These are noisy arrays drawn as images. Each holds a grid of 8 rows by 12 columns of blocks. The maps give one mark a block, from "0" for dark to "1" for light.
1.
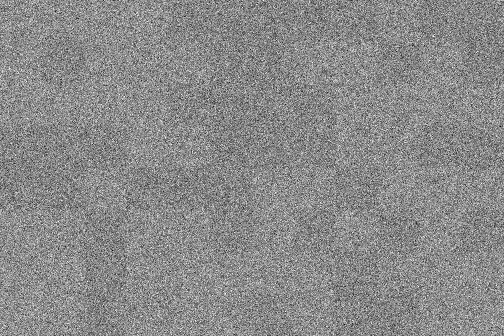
1 1 1 1 0 0 0 0 0 1 0 0
1 0 1 1 1 0 0 1 1 0 1 0
1 1 1 1 0 0 0 0 1 1 1 1
0 0 0 1 1 0 0 0 1 1 0 0
0 0 1 0 0 0 1 1 0 1 1 1
1 1 0 1 1 0 1 0 1 0 1 0
1 1 0 1 1 1 1 1 0 1 1 1
1 1 0 1 1 1 0 1 0 0 1 1
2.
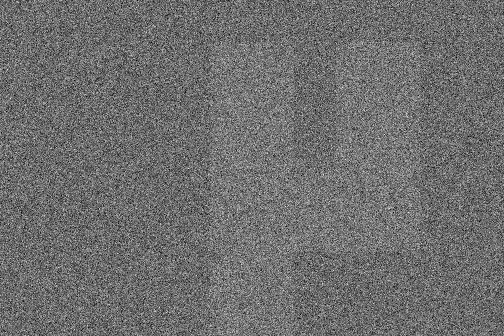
0 0 0 0 0 0 0 0 0 0 0 0
0 0 0 0 0 1 1 0 1 1 0 0
0 0 0 0 0 1 1 0 1 1 0 0
0 0 0 0 0 1 1 0 1 1 0 0
0 0 0 0 0 1 1 1 1 1 0 0
0 0 0 0 0 1 1 1 1 1 0 0
0 0 0 0 0 1 1 0 0 0 0 0
0 0 0 0 0 1 1 0 0 0 0 0
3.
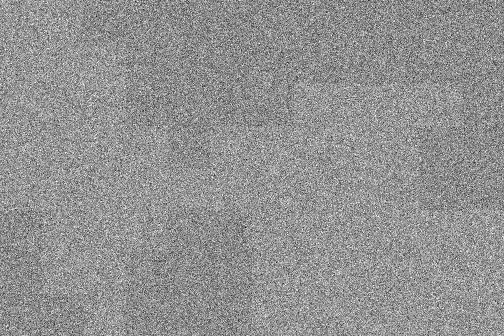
1 1 0 0 0 0 0 0 0 0 0 0
1 1 1 0 0 0 0 0 0 0 0 0
1 1 1 0 0 0 0 1 1 1 1 0
1 1 1 1 0 1 1 1 1 1 0 0
1 1 1 1 1 1 1 1 1 1 0 0
0 1 1 1 0 0 1 1 1 1 1 1
0 1 1 0 0 0 1 1 1 1 1 1
0 0 1 0 0 0 1 1 1 1 1 1
